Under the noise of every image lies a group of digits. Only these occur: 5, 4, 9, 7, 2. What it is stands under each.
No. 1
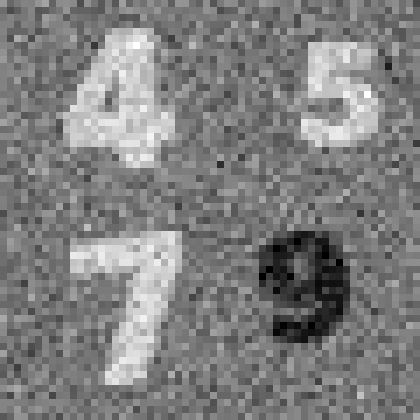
top left: light 4; top right: light 5; bottom left: light 7; bottom right: dark 9
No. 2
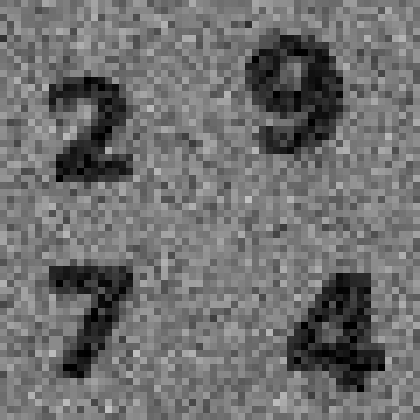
top left: dark 2; top right: dark 9; bottom left: dark 7; bottom right: dark 4
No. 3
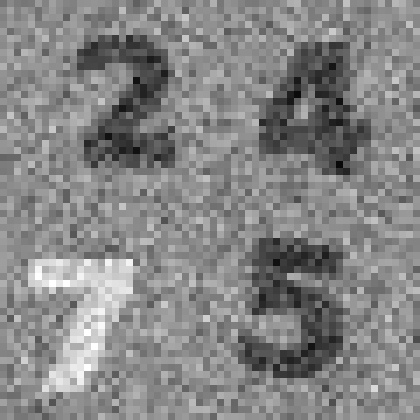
top left: dark 2; top right: dark 4; bottom left: light 7; bottom right: dark 5
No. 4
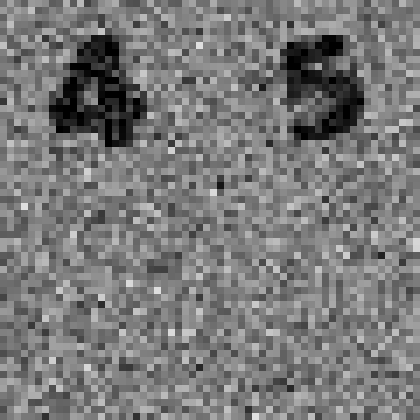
top left: dark 4; top right: dark 5
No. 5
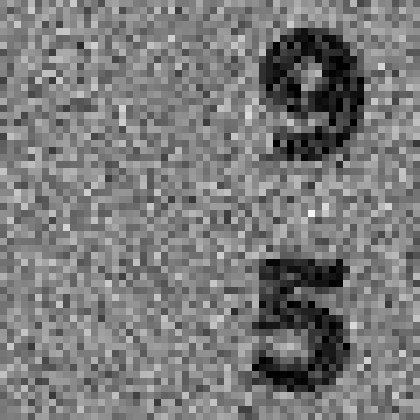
top right: dark 9; bottom right: dark 5
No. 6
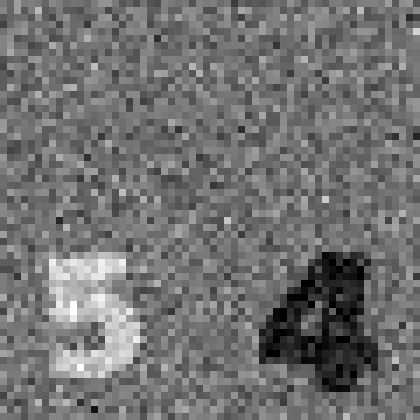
bottom left: light 5; bottom right: dark 4
